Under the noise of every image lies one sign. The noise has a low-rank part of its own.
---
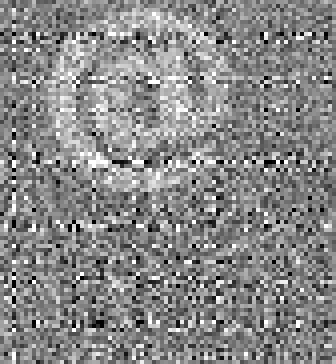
at sign
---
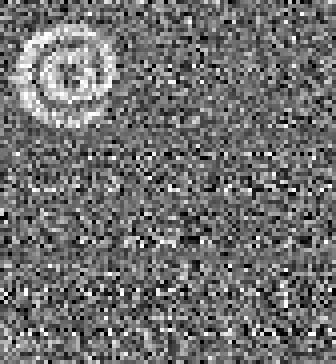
at sign
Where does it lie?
top left
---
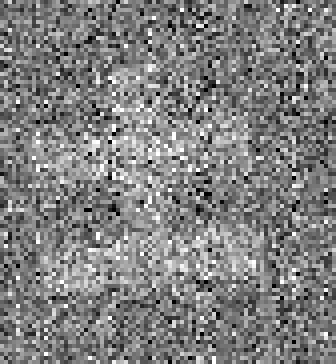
plus-minus sign
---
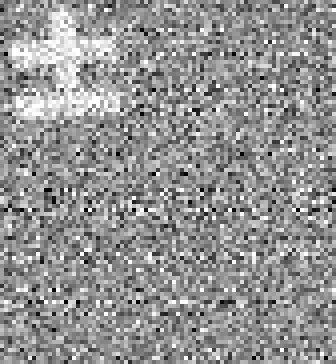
plus-minus sign
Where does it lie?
top left
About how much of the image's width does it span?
a third
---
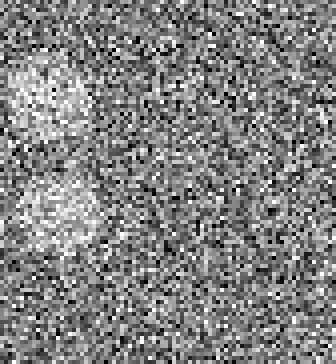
colon
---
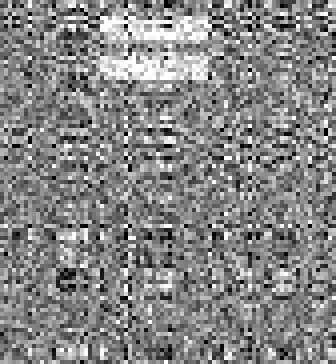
equals sign
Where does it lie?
top middle
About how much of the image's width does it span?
a third
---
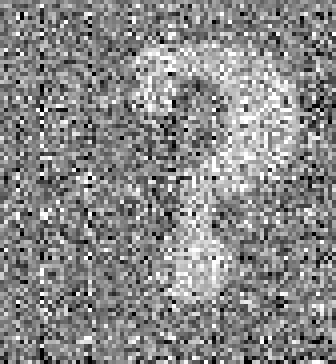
question mark
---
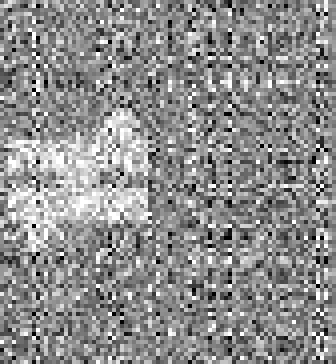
not-equal sign
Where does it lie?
middle left
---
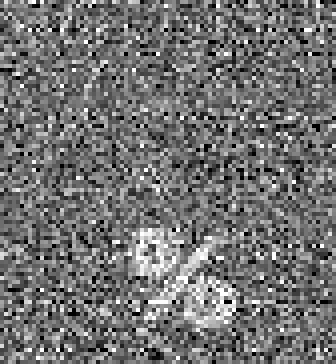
percent sign
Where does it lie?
bottom middle
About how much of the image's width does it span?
a third
